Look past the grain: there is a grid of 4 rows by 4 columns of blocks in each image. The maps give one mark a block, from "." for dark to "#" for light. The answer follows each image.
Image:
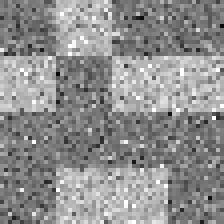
. # . .
# . # #
. . . .
. # # .
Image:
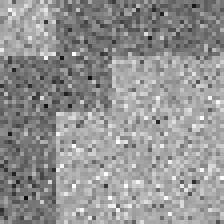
# . . .
. . # #
. # # #
. # # #
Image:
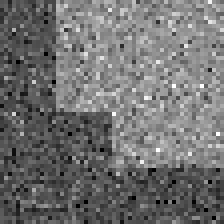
. # # #
. # # #
. . # #
. . . .
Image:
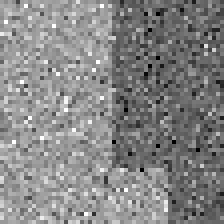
# # . .
# # . .
# # . .
# # # .
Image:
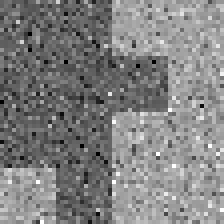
. . # #
. . . #
. . # #
# . # #
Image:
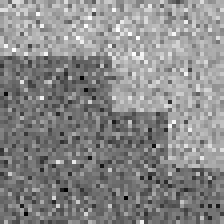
# # # #
. . # #
. . . #
. . . .
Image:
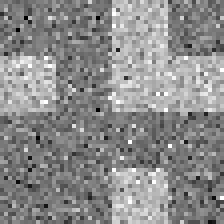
. . # .
# . # #
. . . .
. . # .
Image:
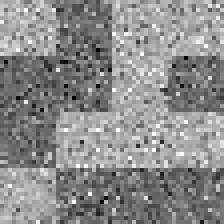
# . # #
. . # .
. # # #
# . . .
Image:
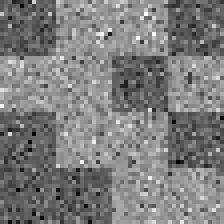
. # # .
# # . #
. # # .
. . # #
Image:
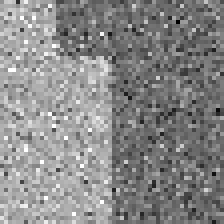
# . . .
# # . .
# # . .
# # . .
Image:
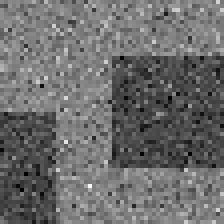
# # # #
# # . .
. # . .
. # # #
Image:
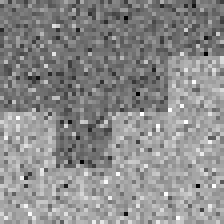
. . . .
. . . #
# . # #
# # # #
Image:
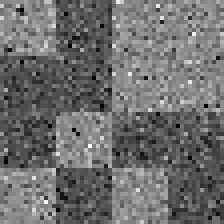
# . # #
. . # #
. # . .
# . # .
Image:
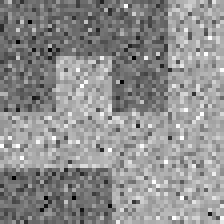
. . . #
. # . #
# # # #
. . # #
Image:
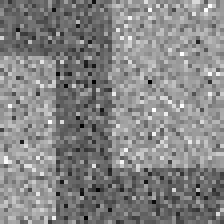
. . # #
# . # #
# . # #
# . . .
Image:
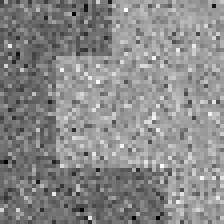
. . # #
. # # #
. # # #
. . . #
